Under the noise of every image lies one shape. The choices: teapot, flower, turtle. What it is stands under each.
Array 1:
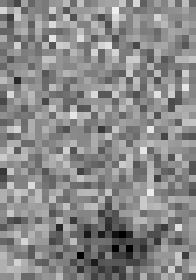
dark teapot
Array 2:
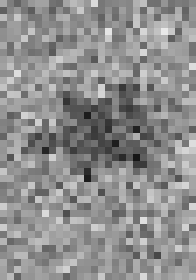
dark turtle
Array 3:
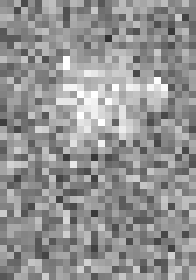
light turtle
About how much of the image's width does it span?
two thirds
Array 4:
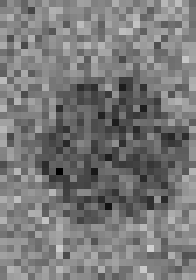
dark flower
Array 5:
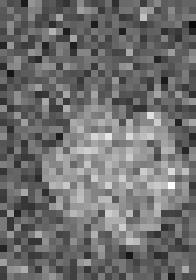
light flower
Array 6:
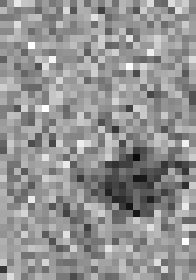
dark teapot
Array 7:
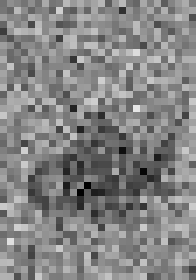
dark teapot
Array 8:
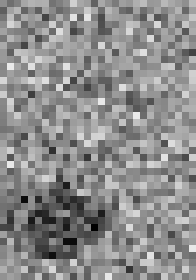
dark teapot
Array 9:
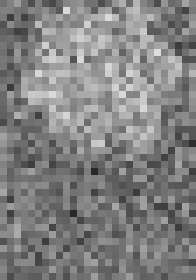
light flower
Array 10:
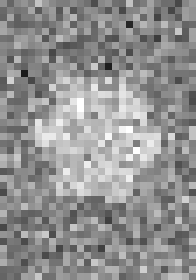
light flower
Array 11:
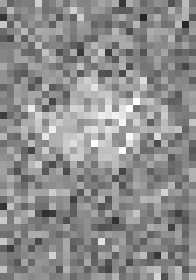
light teapot
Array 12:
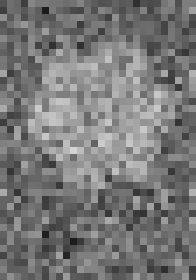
light flower
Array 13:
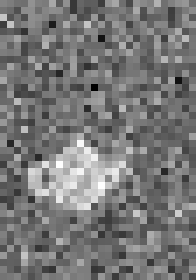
light teapot
